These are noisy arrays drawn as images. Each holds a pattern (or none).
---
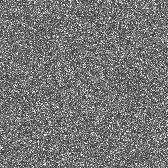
only noise
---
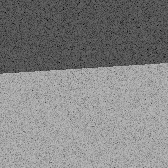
a sharp edge
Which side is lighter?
bottom
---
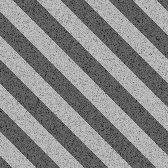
diagonal stripes
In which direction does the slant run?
top left to bottom right
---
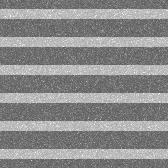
horizontal stripes
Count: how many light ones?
6
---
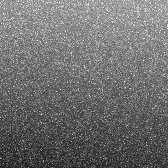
a smooth slope
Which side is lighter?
top
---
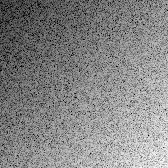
a smooth slope
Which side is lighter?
bottom right
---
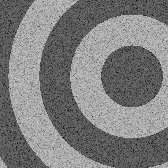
rings round one point
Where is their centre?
middle right
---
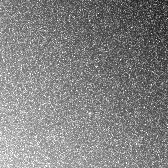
a smooth slope
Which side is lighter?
bottom left
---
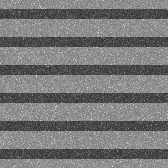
horizontal stripes
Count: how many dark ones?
6
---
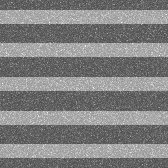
horizontal stripes
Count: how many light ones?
5
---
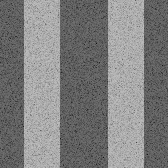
vertical stripes
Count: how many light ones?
2
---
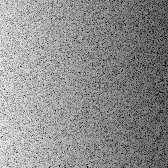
a smooth slope
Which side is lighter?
left
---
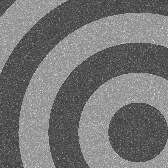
rings round one point
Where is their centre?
bottom right
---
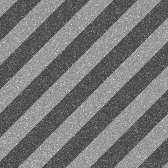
diagonal stripes
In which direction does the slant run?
bottom left to top right
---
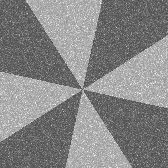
spokes from one point
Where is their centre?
centre
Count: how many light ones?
4
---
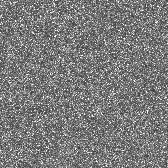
only noise
